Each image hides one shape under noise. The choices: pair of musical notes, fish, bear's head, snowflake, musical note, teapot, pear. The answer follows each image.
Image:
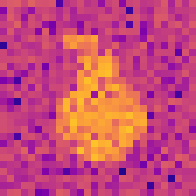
pear
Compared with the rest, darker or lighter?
lighter
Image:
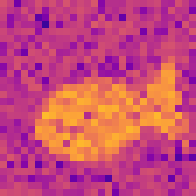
fish
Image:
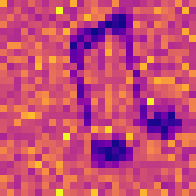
pair of musical notes
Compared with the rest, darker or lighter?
darker
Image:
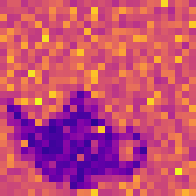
teapot
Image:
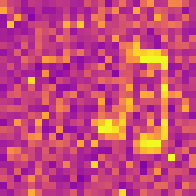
pair of musical notes
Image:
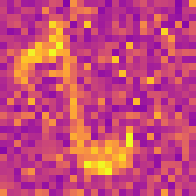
musical note
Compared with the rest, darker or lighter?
lighter
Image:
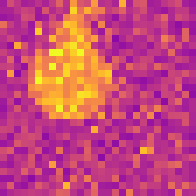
pear
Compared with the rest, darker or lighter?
lighter
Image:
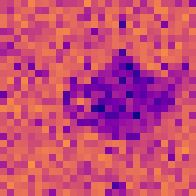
teapot
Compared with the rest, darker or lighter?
darker
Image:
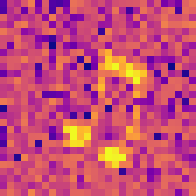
pair of musical notes
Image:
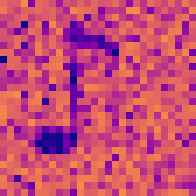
musical note
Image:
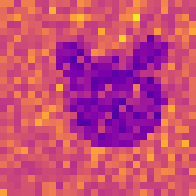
bear's head
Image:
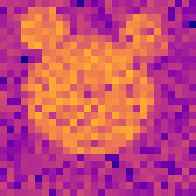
bear's head
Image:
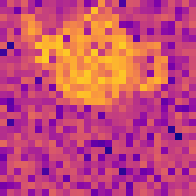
teapot
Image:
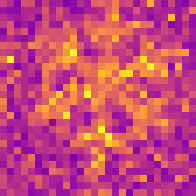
snowflake
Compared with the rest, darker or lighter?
lighter
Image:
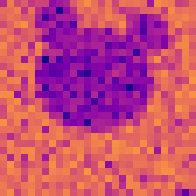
bear's head
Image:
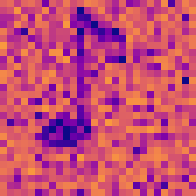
musical note
